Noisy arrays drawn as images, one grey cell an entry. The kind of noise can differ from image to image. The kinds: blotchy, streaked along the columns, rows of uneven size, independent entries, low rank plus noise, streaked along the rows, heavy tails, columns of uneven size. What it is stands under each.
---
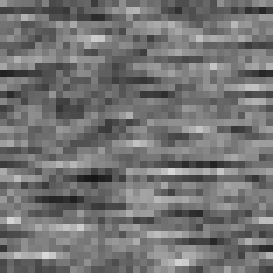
streaked along the rows
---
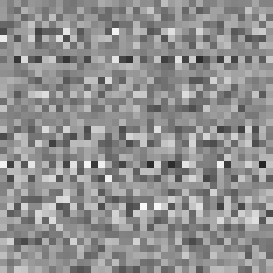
rows of uneven size
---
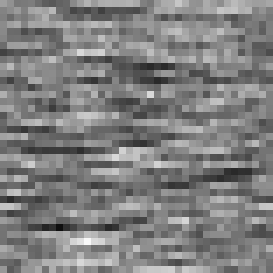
streaked along the rows
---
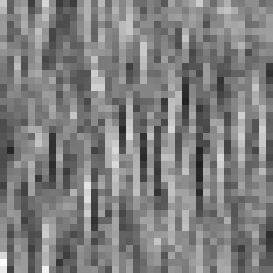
streaked along the columns
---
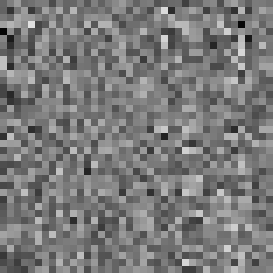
low rank plus noise
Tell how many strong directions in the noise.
three or four
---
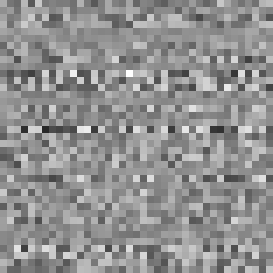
rows of uneven size
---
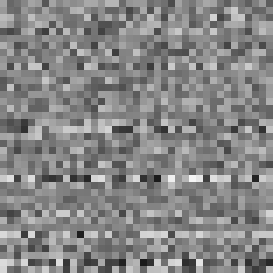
rows of uneven size
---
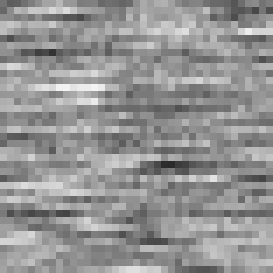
streaked along the rows
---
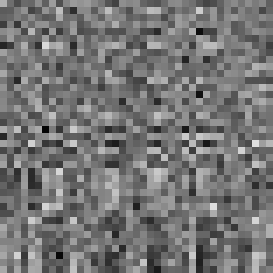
low rank plus noise
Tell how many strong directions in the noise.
one
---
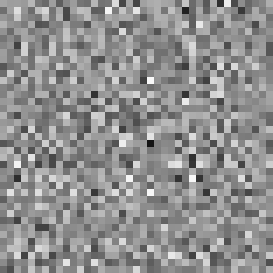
low rank plus noise
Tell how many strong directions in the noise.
three or four
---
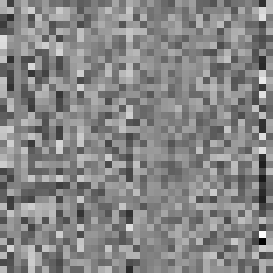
columns of uneven size
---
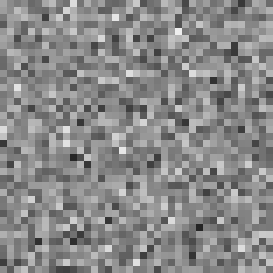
independent entries
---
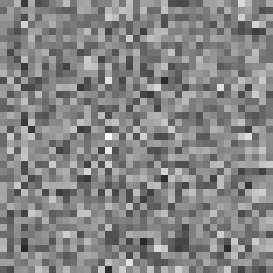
low rank plus noise
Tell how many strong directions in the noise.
three or four
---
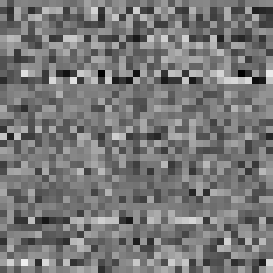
rows of uneven size
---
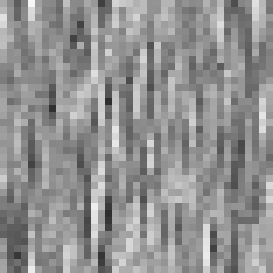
streaked along the columns
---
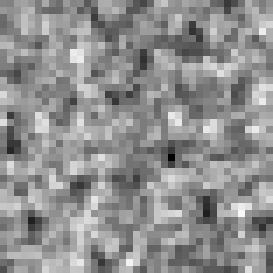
blotchy
